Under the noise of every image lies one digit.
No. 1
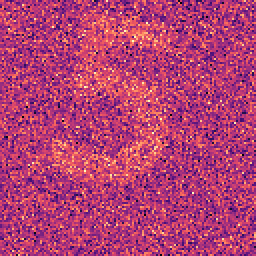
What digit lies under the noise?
5
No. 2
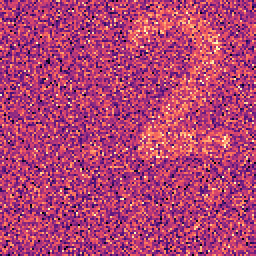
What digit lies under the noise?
2
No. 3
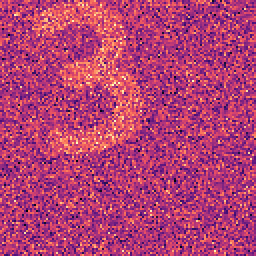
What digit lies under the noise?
3
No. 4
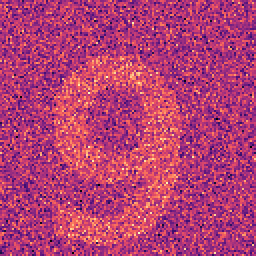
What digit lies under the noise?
9
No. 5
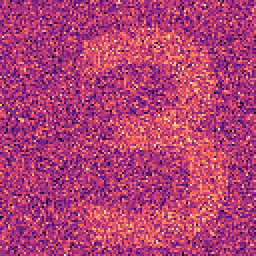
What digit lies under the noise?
3
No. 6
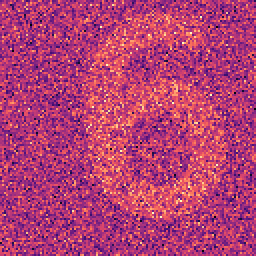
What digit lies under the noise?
6
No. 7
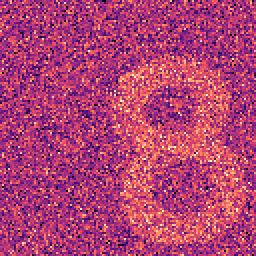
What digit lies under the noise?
8
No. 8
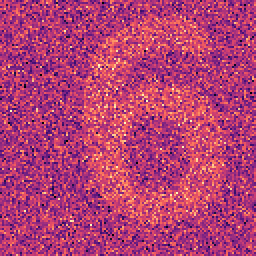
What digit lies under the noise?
6
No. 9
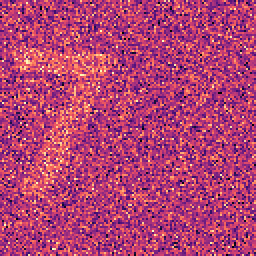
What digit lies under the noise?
7
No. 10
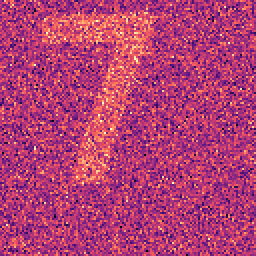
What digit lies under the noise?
7
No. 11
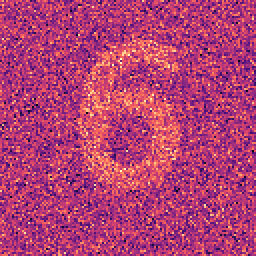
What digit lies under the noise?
6
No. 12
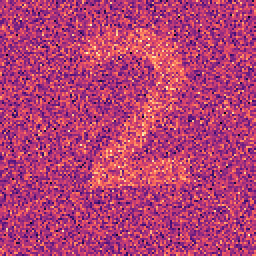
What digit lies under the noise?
2
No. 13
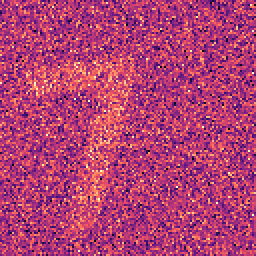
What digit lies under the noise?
7
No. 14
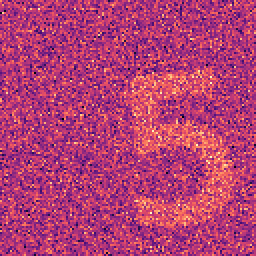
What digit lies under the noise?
5
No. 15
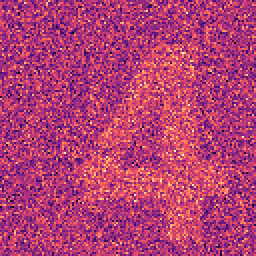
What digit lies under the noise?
4
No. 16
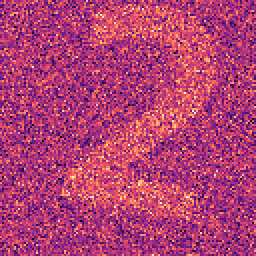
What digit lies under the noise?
2
